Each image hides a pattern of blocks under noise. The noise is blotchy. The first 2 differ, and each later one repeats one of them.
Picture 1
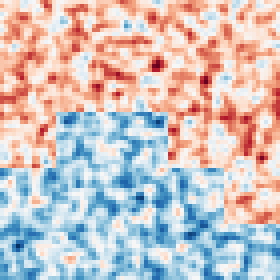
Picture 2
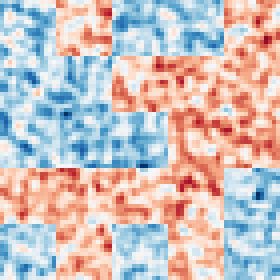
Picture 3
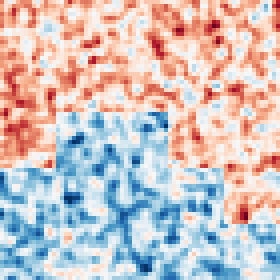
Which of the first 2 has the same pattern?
1
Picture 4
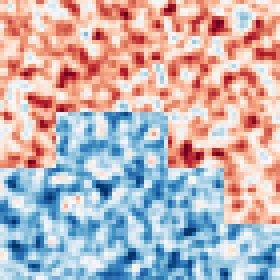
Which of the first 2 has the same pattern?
1
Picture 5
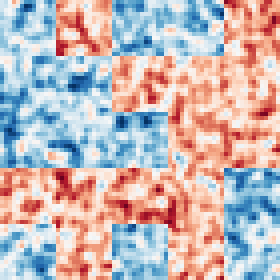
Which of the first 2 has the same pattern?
2
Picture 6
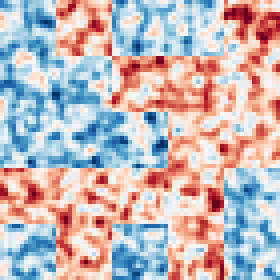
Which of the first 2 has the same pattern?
2
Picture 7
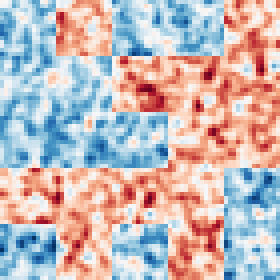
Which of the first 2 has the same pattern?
2
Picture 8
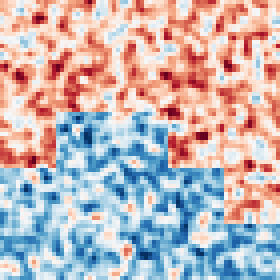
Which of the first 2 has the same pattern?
1
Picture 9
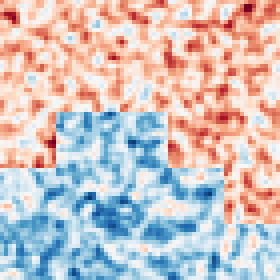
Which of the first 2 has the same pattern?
1
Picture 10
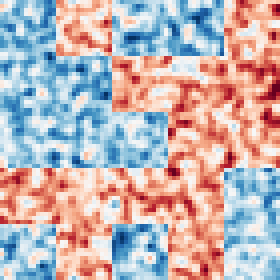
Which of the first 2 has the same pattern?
2
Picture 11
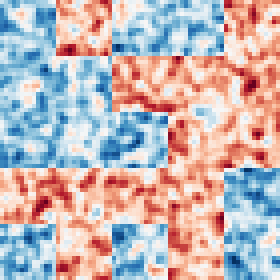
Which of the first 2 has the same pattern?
2
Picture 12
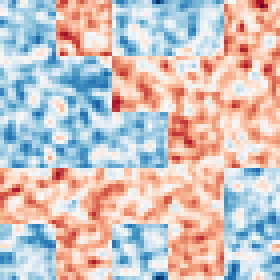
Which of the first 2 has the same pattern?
2
